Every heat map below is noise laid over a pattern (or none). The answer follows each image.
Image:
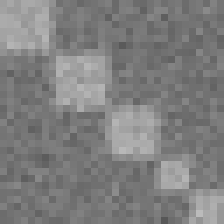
blocks along the diagonal
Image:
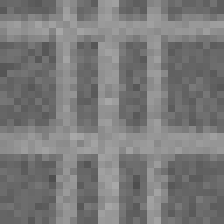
bands of rows crossing bands of columns
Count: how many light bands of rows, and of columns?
2 and 3
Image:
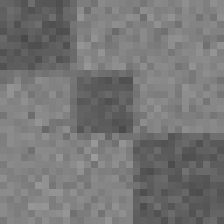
blocks along the diagonal
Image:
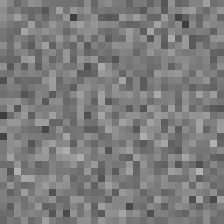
only noise
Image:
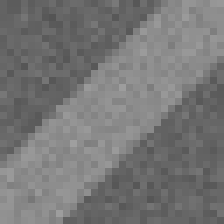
a diagonal band
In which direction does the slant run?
bottom left to top right
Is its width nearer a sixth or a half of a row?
a half
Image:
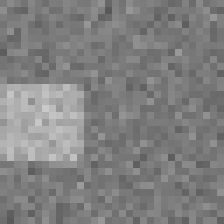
one block
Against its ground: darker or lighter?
lighter
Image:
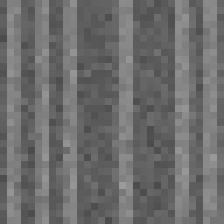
bands of columns
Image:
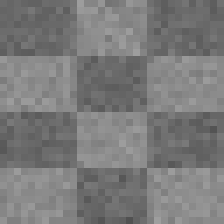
a checkerboard
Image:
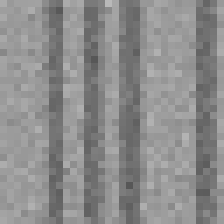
bands of columns
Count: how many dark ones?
4
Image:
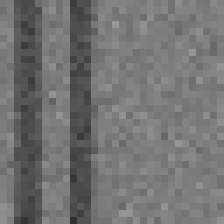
bands of columns
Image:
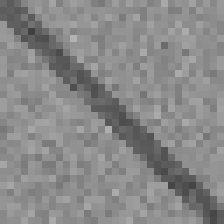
a diagonal band
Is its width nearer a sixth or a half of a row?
a sixth
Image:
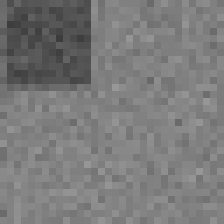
one block
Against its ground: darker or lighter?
darker
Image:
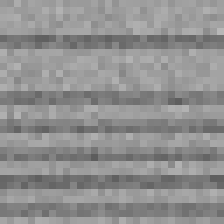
bands of rows
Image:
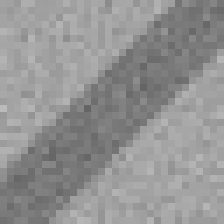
a diagonal band
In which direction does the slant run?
bottom left to top right
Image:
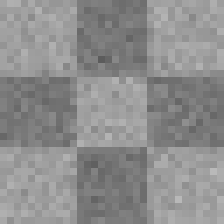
a checkerboard
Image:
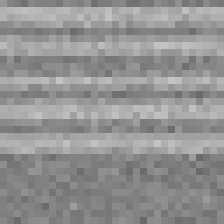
bands of rows
